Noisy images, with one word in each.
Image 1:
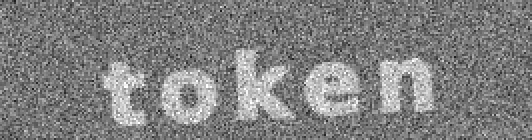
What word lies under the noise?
token
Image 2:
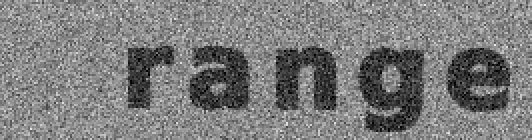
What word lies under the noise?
range
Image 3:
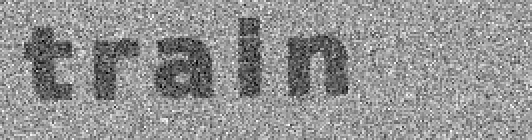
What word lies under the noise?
train
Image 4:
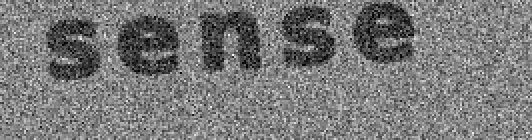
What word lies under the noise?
sense
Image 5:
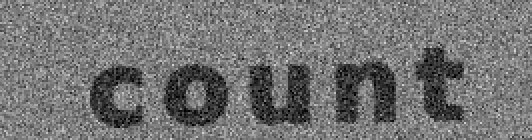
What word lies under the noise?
count
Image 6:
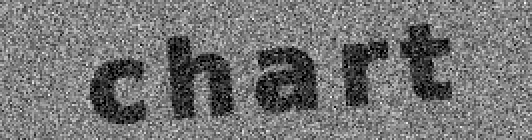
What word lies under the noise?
chart
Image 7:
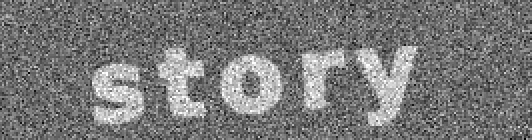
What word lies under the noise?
story
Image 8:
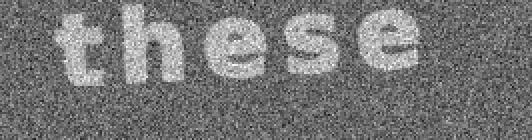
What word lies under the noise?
these
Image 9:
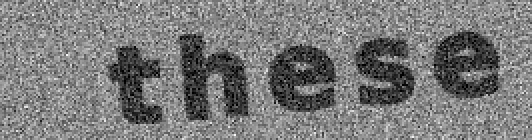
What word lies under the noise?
these
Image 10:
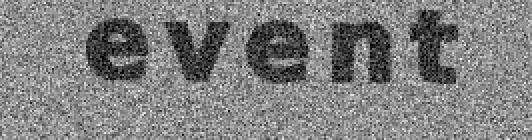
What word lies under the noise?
event
